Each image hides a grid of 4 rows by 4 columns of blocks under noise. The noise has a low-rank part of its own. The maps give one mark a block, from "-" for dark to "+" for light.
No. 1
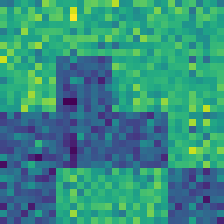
+ + + +
+ - + +
- - - +
- + + -
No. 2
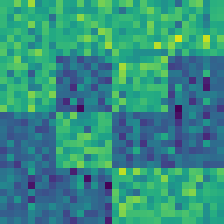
+ + + +
+ - + -
- + - -
- - + +
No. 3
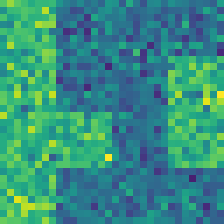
+ - - -
+ - - +
+ + - +
+ - - -
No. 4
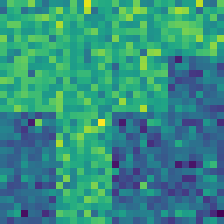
+ + + +
+ + + -
- + - -
- + - -
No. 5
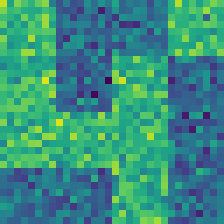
+ - - +
+ - + -
+ + + -
- - + -
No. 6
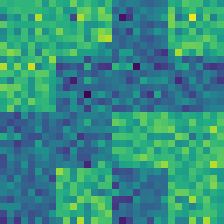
+ + - +
+ - - -
- - + +
- + - +
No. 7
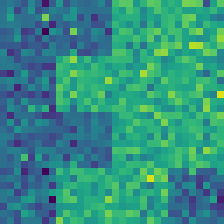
- - + +
- + + +
- - + +
- + + -
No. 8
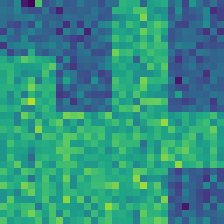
- - + -
+ - + -
+ + + +
+ + + -
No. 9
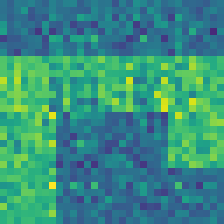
- - - -
+ + + +
+ - - +
+ - - -
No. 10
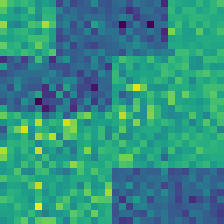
+ - - +
- - + +
+ + + +
+ + - -
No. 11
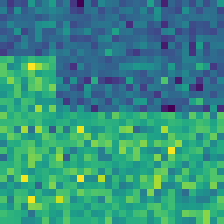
- - - -
+ - - -
+ + + +
+ + + +
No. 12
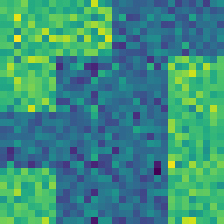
+ + - -
+ - - +
- - - +
+ - - +
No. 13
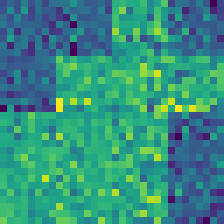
- - + -
- + + +
+ + + -
+ + + -
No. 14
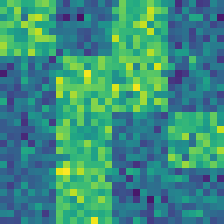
+ - + -
- + + -
- + - +
- + - -
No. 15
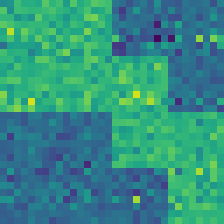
+ + - -
+ + + -
- - + +
- - - +
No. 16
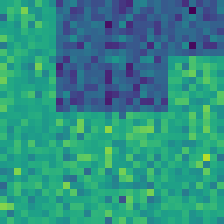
+ - - -
+ - - +
+ + + +
+ + + +
